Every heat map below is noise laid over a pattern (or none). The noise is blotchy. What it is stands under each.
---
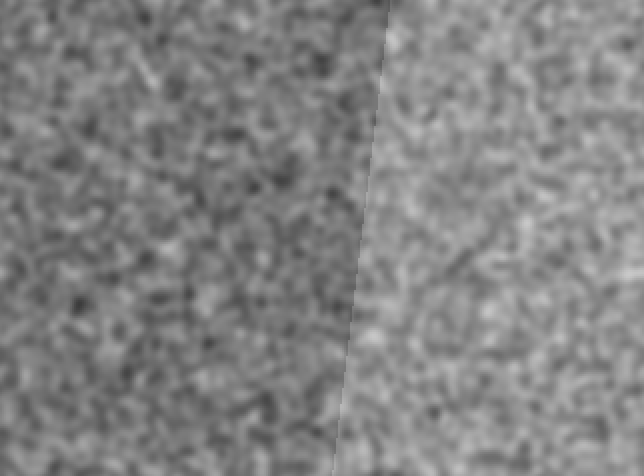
a sharp edge
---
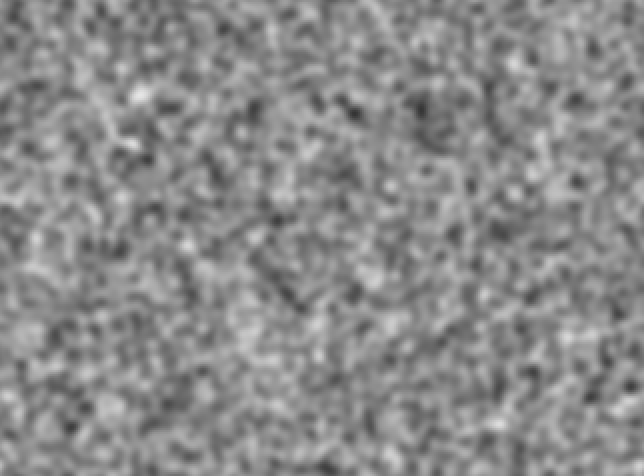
only noise
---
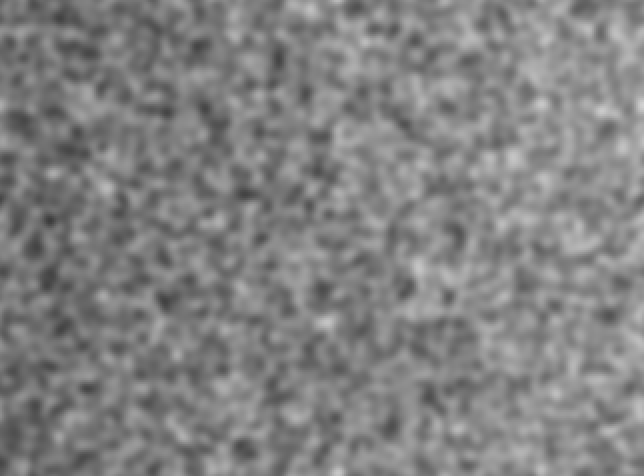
a smooth slope
